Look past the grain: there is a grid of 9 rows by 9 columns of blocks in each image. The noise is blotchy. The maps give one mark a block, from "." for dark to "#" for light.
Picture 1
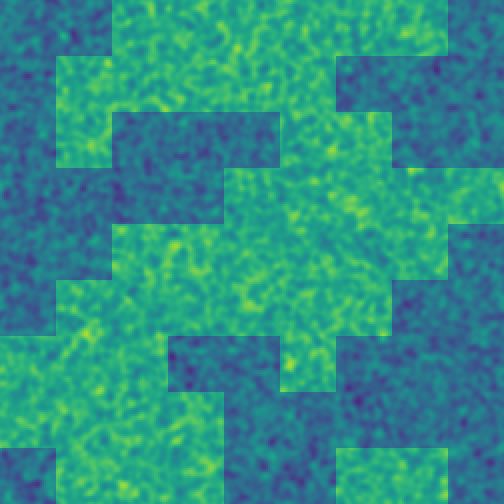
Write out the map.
. . # # # # # # .
. # # # # # . . .
. # . . . # # . .
. . . . # # # # #
. . # # # # # # .
. # # # # # # . .
# # # . . # . . .
# # # # . . . . .
. # # # . . # # .
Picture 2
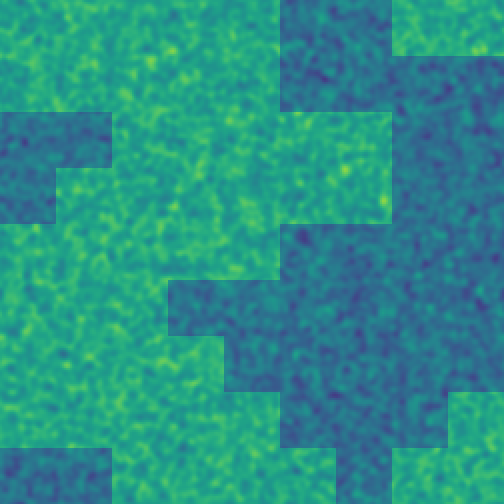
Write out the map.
# # # # # . . # #
# # # # # . . . .
. . # # # # # . .
. # # # # # # . .
# # # # # . . . .
# # # . . . . . .
# # # # . . . . .
# # # # # . . . #
. . # # # # . # #
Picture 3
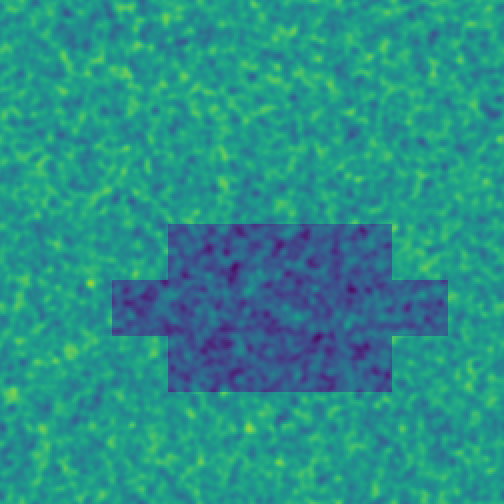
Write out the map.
# # # # # # # # #
# # # # # # # # #
# # # # # # # # #
# # # # # # # # #
# # # . . . . # #
# # . . . . . . #
# # # . . . . # #
# # # # # # # # #
# # # # # # # # #
